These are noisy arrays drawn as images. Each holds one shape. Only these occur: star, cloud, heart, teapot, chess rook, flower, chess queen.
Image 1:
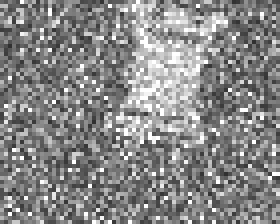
chess rook
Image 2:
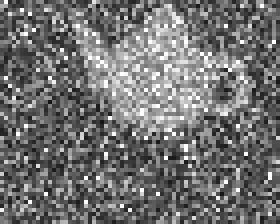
teapot
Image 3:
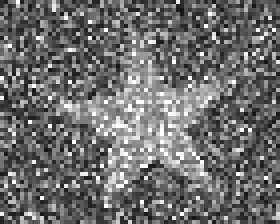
star
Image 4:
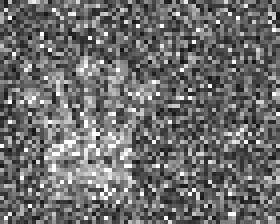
chess queen
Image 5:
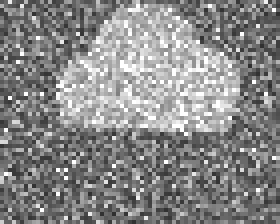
cloud
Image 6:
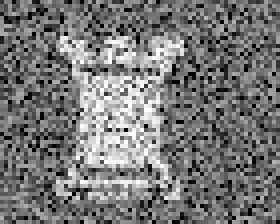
chess rook
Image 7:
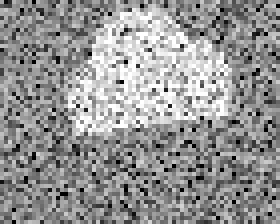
cloud
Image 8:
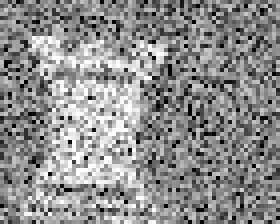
chess rook
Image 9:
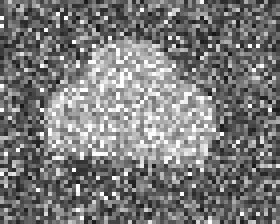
cloud
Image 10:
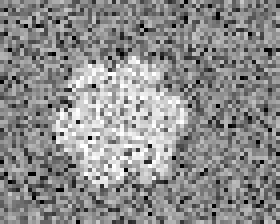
flower
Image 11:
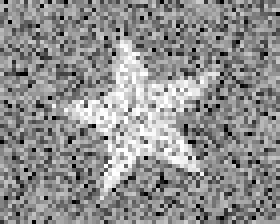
star
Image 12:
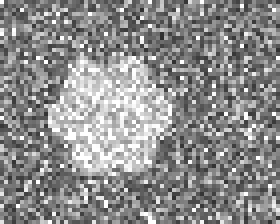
flower
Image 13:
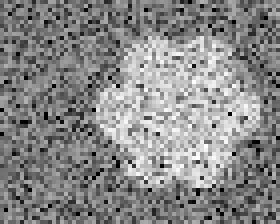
flower
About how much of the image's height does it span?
two thirds
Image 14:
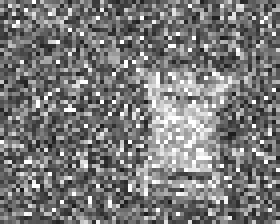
chess rook
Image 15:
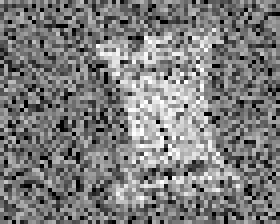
chess rook
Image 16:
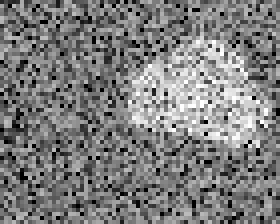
cloud
